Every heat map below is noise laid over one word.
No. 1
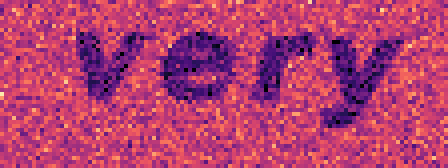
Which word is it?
very
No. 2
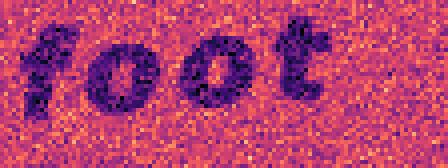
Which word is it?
foot
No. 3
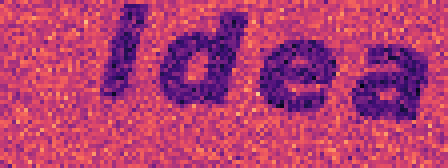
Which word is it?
idea
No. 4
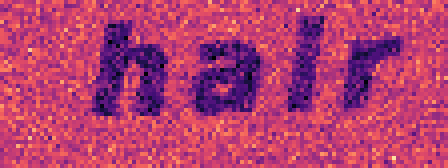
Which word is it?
hair
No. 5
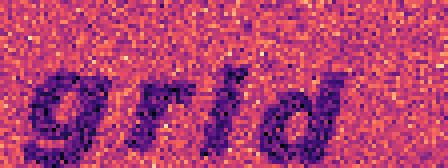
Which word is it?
grid
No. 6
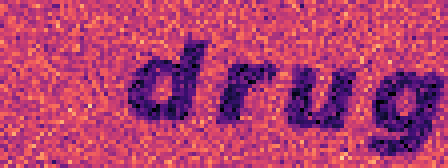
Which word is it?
drug
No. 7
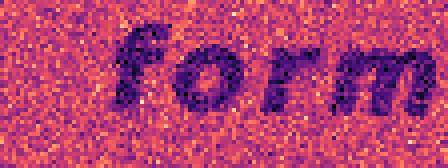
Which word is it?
form
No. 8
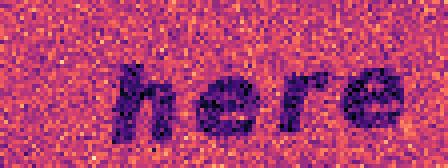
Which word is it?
here
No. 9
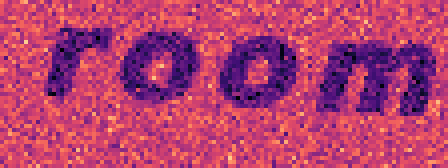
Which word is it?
room
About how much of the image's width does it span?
nearly all
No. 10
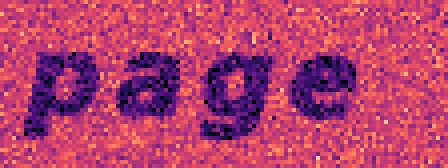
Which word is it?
page
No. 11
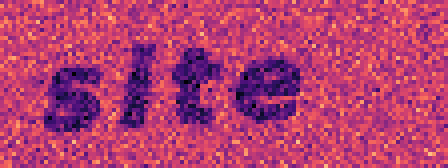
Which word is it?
site
